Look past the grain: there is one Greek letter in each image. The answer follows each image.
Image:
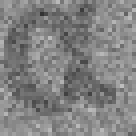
alpha
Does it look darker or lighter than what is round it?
darker
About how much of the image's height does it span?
nearly all
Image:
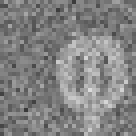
phi
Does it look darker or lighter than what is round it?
lighter
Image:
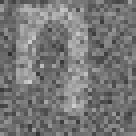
eta
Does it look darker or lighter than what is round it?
lighter
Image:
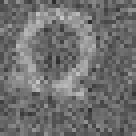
omega
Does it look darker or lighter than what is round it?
lighter
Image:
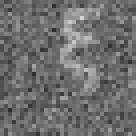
xi
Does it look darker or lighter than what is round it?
lighter
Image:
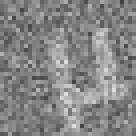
mu
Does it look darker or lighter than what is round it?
lighter
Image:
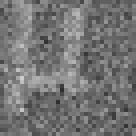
mu
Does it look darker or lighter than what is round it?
lighter
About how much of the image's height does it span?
nearly all
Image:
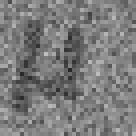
mu
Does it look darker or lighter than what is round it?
darker
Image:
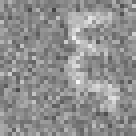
xi
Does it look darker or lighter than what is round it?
lighter
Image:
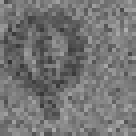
phi
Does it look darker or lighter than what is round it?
darker
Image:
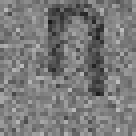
eta
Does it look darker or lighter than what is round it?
darker
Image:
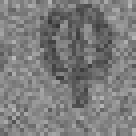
phi
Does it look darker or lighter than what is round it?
darker
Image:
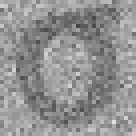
sigma
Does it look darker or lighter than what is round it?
darker
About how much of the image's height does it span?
nearly all
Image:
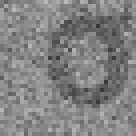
sigma
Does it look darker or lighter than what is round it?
darker
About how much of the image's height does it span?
two thirds
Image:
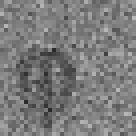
phi
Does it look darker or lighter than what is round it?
darker
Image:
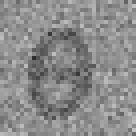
theta
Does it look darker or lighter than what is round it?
darker
